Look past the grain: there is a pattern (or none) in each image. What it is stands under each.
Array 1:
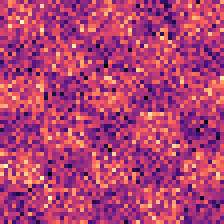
a checkerboard
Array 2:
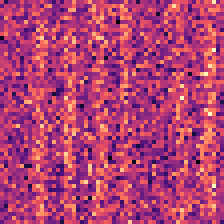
bands of columns
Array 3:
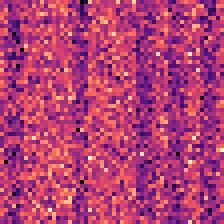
bands of columns
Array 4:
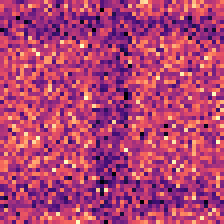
bands of rows crossing bands of columns
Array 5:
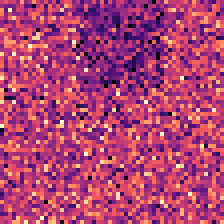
one block
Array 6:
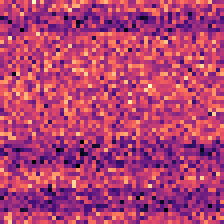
bands of rows
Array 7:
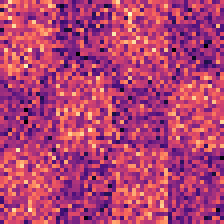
a checkerboard
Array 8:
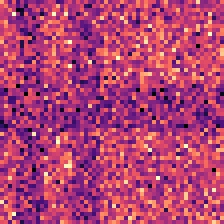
bands of rows crossing bands of columns
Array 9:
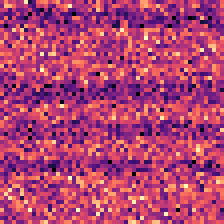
bands of rows
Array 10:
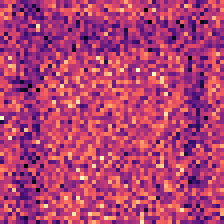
bands of rows crossing bands of columns
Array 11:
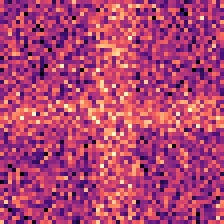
bands of rows crossing bands of columns
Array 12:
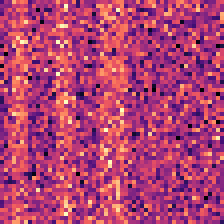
bands of columns
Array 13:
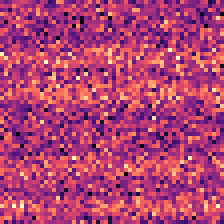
bands of rows
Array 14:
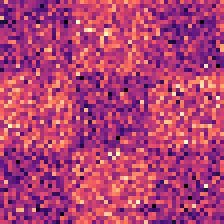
a checkerboard
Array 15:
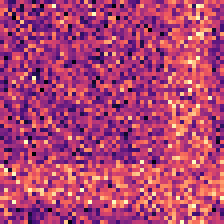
bands of rows crossing bands of columns
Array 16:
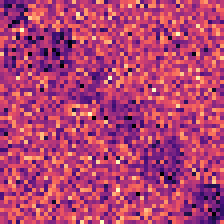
blocks along the diagonal
